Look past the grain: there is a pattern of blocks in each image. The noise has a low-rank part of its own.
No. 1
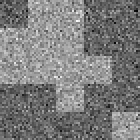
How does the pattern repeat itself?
mirrored about the diagonal from the top left
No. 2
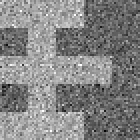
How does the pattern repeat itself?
top and bottom mirror each other
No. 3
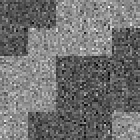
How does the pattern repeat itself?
mirrored about the diagonal from the top left
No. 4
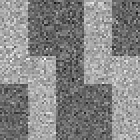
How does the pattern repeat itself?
the same after a half turn
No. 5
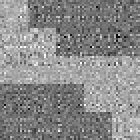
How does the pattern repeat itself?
the same after a half turn
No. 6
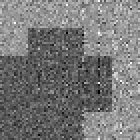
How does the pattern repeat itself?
mirrored about the diagonal from the bottom left
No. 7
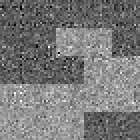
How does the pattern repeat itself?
no symmetry
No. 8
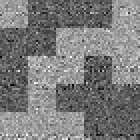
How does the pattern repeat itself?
mirrored about the diagonal from the top left
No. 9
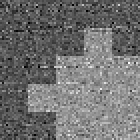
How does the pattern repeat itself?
mirrored about the diagonal from the top left
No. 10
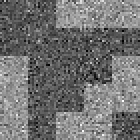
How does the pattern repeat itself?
mirrored about the diagonal from the top left
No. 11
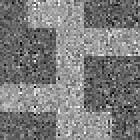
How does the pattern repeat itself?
the same after a half turn
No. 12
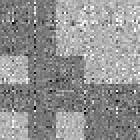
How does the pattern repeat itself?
mirrored about the diagonal from the bottom left
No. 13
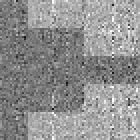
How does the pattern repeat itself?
top and bottom mirror each other
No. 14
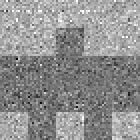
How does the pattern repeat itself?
left and right mirror each other
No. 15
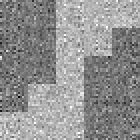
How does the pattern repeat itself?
the same after a half turn
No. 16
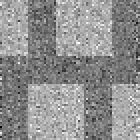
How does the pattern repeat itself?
the same after a half turn
